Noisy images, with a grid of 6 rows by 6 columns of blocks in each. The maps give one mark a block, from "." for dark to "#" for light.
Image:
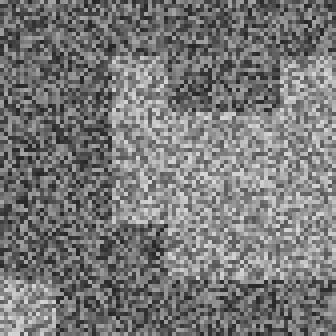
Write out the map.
. . . . . .
. . # . . #
. . # # # #
. . # # # #
. . . # # #
# . . . . .
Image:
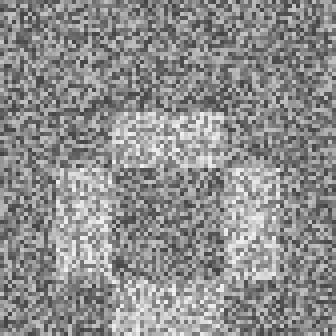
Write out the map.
. . . . . .
. . . . . .
. . # # . .
. # . . # .
. # . . # .
. . # # . .
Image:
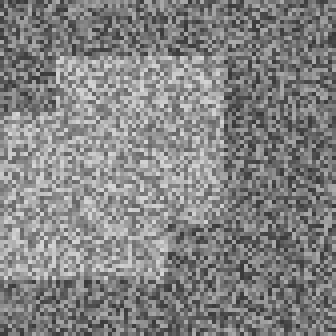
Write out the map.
. . . . . .
. # # # . .
# # # # . .
# # # # . .
# # # . . .
. . . . . .
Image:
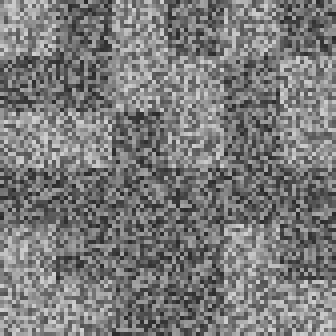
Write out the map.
# . # . # .
. . # # . #
# # . # . #
. . . . . .
# . . . # .
# # . . # #
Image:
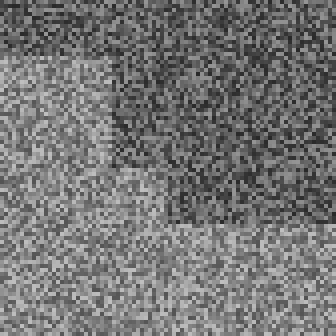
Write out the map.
. . . . . .
# # . . . .
# # . . . .
# # # . . .
# # # # # #
# # # # # #
